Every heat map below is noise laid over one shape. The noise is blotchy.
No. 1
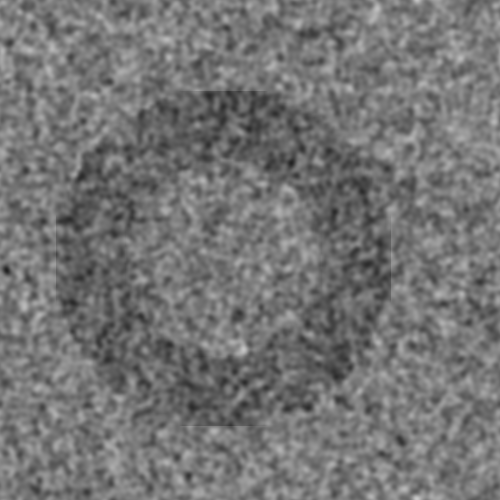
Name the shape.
ring
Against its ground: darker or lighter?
darker
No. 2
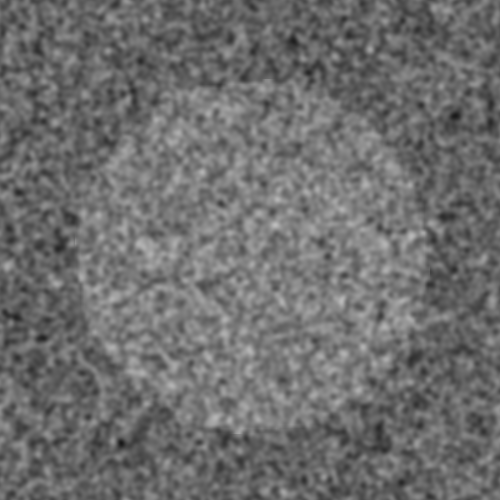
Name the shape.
disc
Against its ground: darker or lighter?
lighter
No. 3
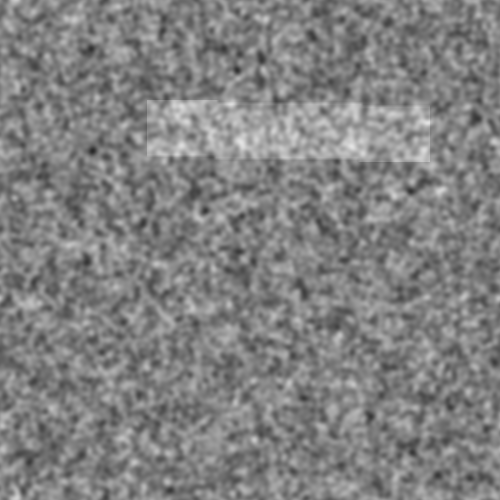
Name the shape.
bar
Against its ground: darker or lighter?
lighter
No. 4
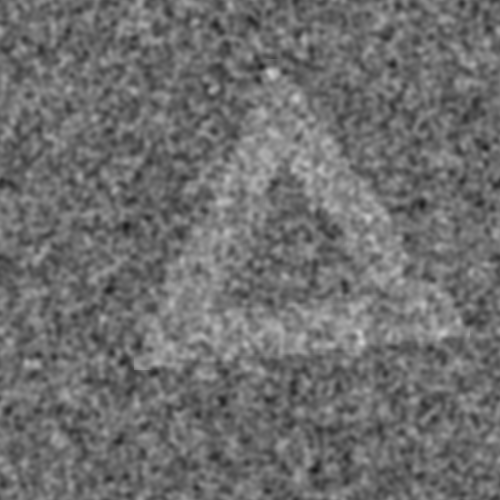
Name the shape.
triangle frame
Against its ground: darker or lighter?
lighter
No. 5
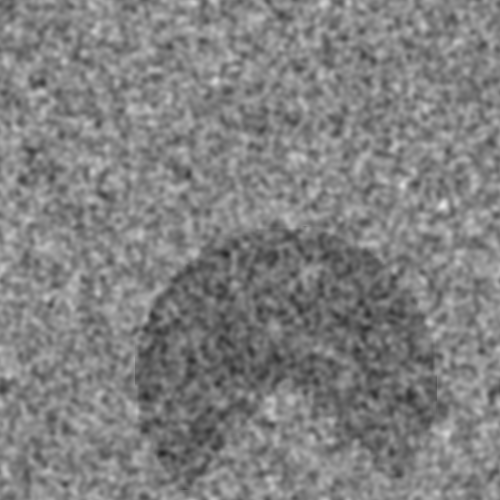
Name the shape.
disc with a wedge cut out
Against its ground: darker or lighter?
darker
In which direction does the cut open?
down
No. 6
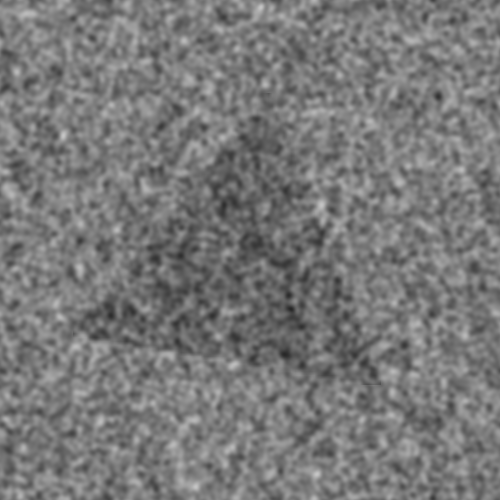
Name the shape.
triangle
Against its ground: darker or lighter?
darker
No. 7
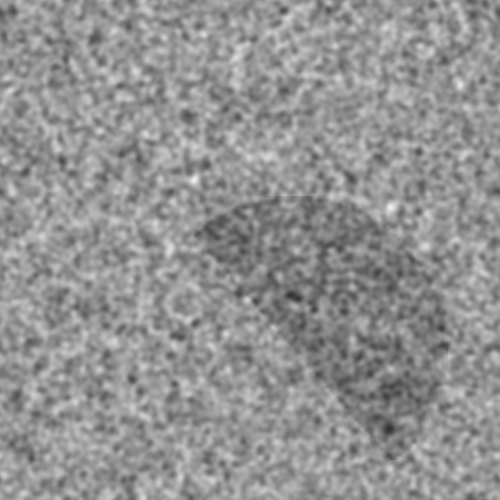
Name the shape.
half disc
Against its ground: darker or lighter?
darker
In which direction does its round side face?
up and right
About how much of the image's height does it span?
half
